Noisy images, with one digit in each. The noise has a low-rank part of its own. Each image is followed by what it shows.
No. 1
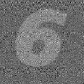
light 6
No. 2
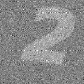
light 2
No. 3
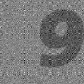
dark 9
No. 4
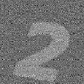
light 2
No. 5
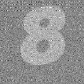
light 8
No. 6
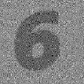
dark 6
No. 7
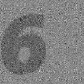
dark 6
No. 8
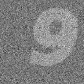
light 9
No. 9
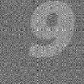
light 9
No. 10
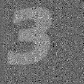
light 3
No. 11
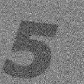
dark 5
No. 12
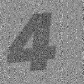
dark 4
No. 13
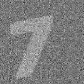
light 7
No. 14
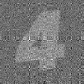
light 4
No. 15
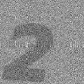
dark 2
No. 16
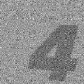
dark 4
